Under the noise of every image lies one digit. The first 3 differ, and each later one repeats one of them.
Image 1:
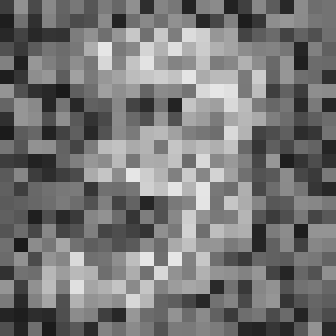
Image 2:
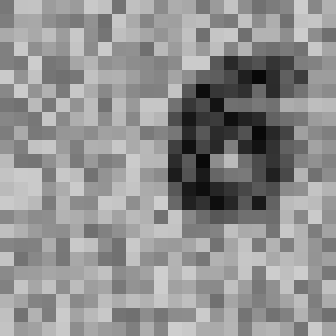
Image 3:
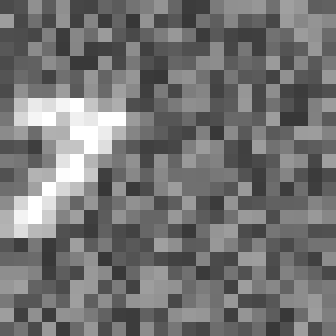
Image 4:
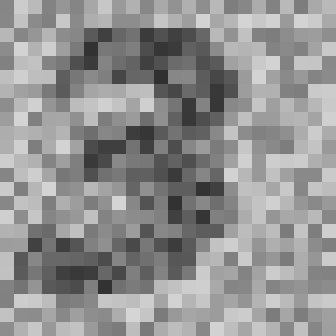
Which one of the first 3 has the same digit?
1
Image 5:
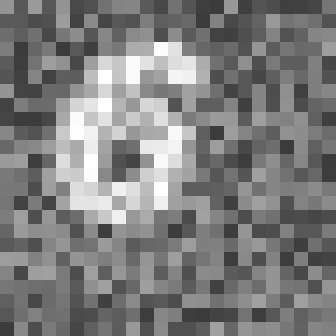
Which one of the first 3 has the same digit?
2
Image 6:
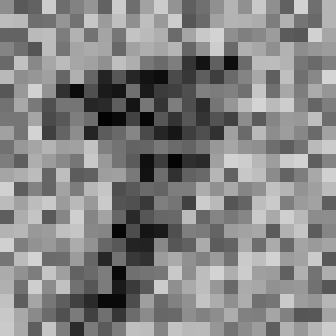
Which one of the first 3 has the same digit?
3
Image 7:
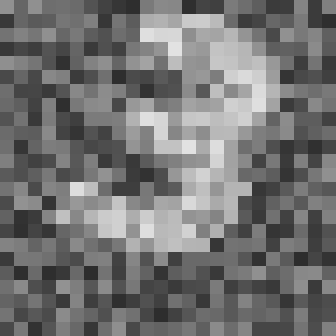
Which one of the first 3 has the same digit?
1
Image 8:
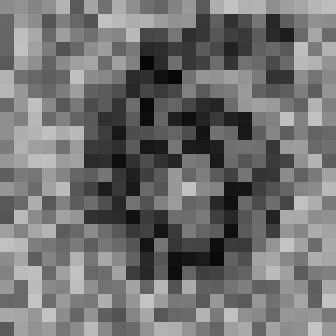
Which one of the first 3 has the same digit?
2
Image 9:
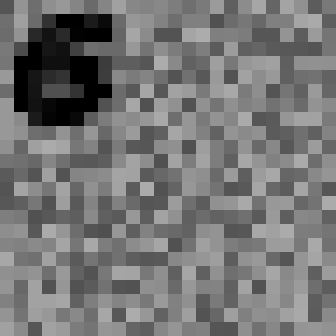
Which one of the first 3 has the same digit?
2
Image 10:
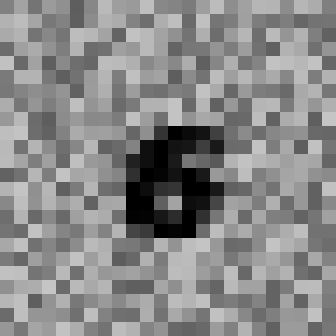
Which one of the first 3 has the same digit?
2
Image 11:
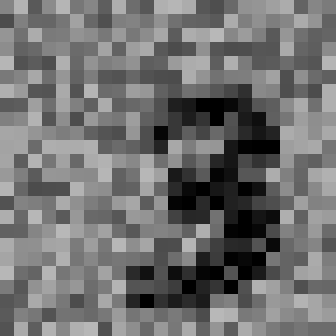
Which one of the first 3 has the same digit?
1
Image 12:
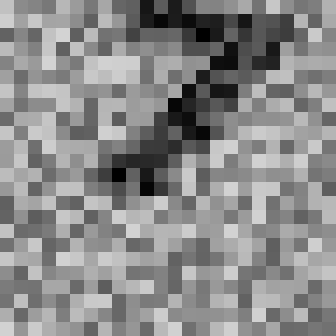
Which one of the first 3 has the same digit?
3
